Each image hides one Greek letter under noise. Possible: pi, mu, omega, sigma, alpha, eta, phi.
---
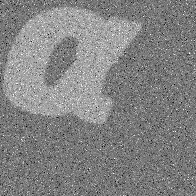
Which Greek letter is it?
alpha
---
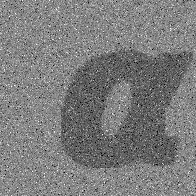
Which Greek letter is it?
alpha
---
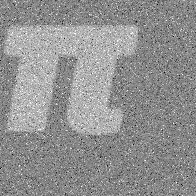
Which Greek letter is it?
pi
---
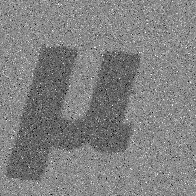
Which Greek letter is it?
mu
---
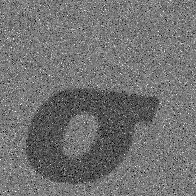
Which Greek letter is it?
sigma
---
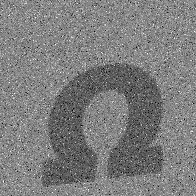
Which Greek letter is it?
omega
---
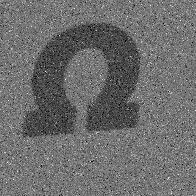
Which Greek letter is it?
omega
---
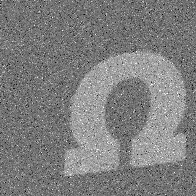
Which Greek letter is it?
omega
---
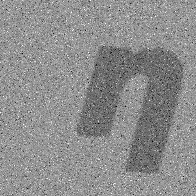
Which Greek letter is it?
eta
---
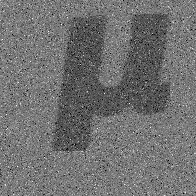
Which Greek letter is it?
mu
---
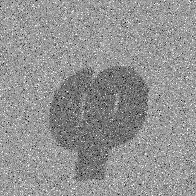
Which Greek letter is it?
phi
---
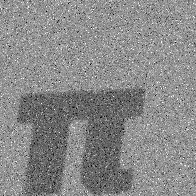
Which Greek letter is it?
pi
